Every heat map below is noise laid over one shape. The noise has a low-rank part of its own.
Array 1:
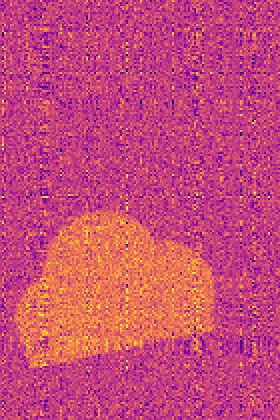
cloud
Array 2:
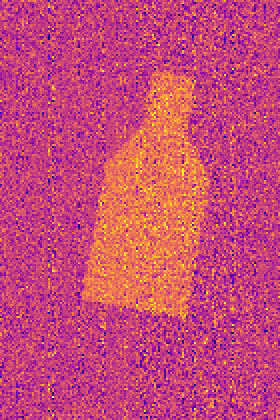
bottle
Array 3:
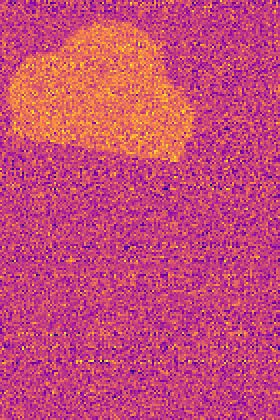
cloud
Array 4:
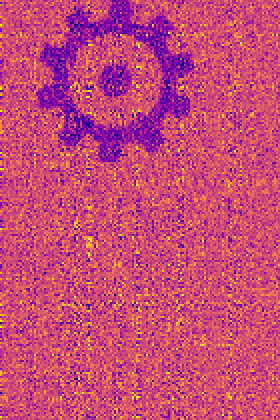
gear
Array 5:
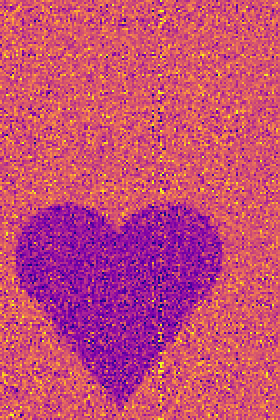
heart
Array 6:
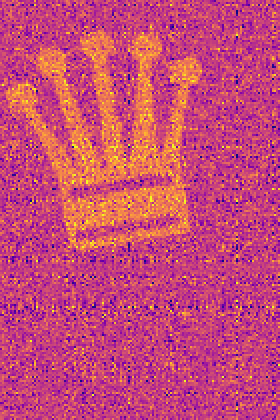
chess queen
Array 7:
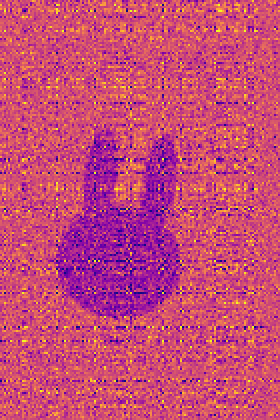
rabbit's head
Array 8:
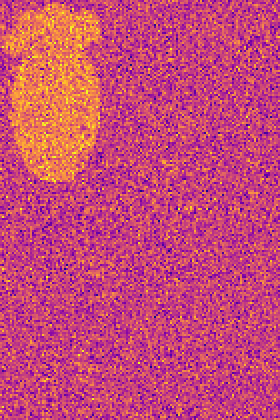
footprint
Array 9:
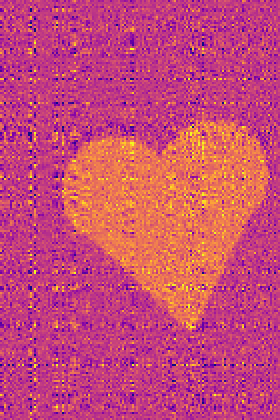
heart
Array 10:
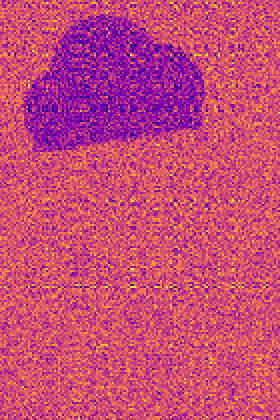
cloud
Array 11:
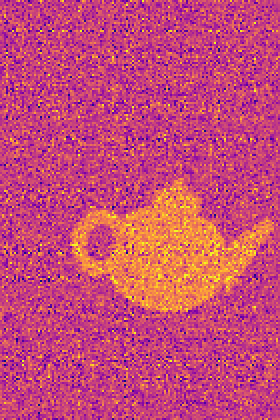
teapot
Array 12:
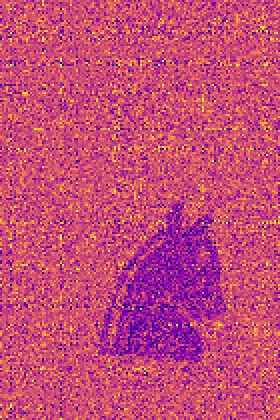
chess knight
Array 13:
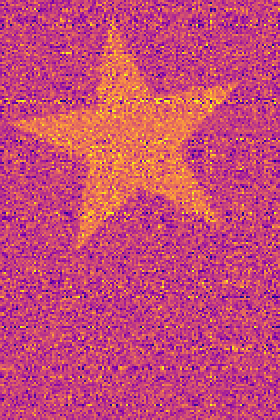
star
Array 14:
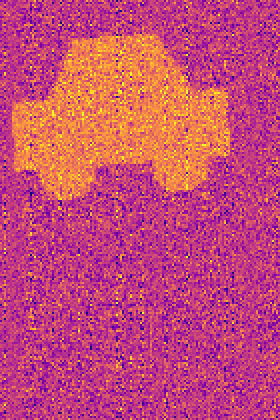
car
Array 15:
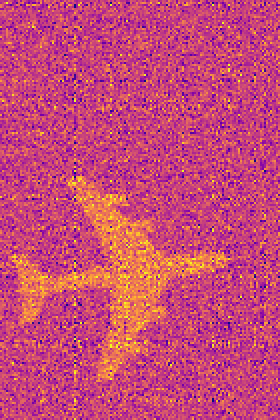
airplane
